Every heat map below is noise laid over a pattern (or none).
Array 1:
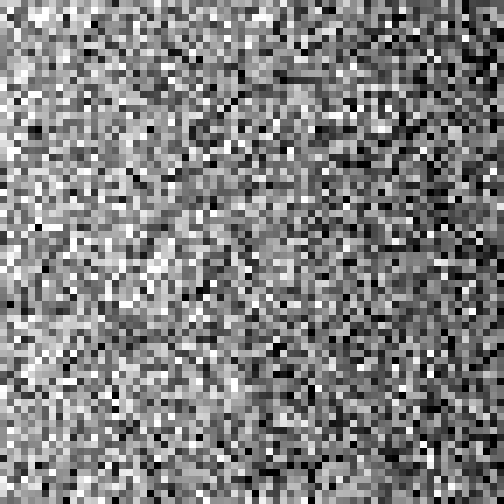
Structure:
a smooth slope
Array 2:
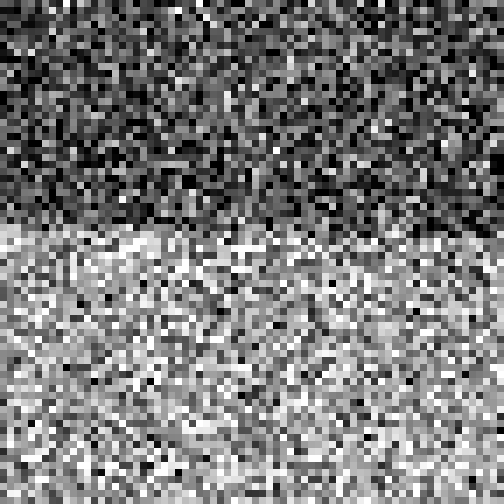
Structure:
a sharp edge
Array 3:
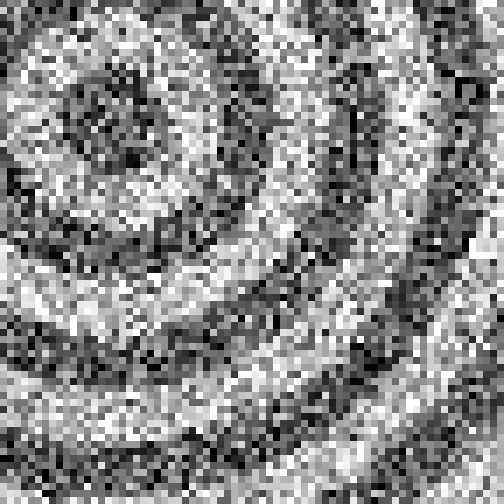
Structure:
rings round one point
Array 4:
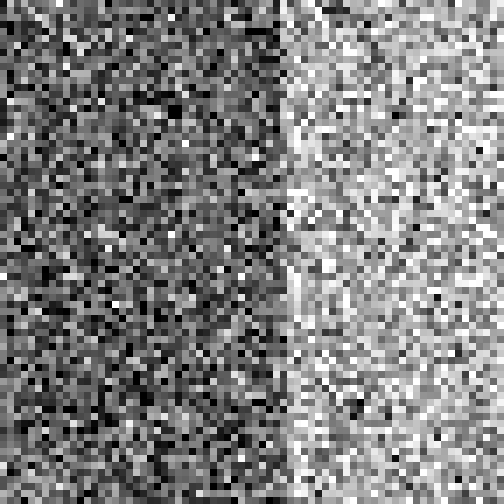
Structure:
a sharp edge
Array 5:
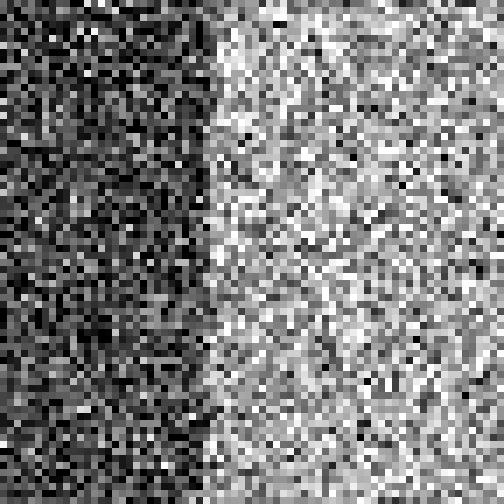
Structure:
a sharp edge
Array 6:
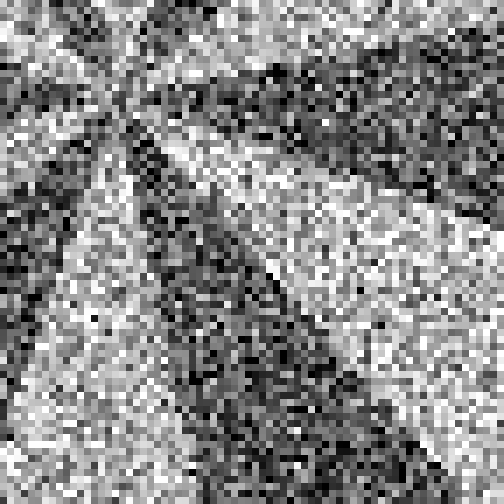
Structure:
spokes from one point
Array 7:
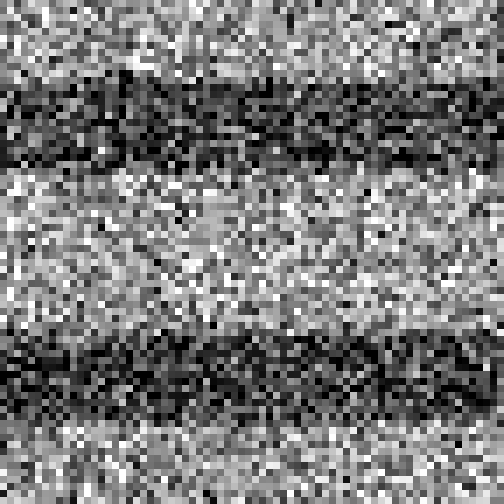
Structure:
horizontal stripes
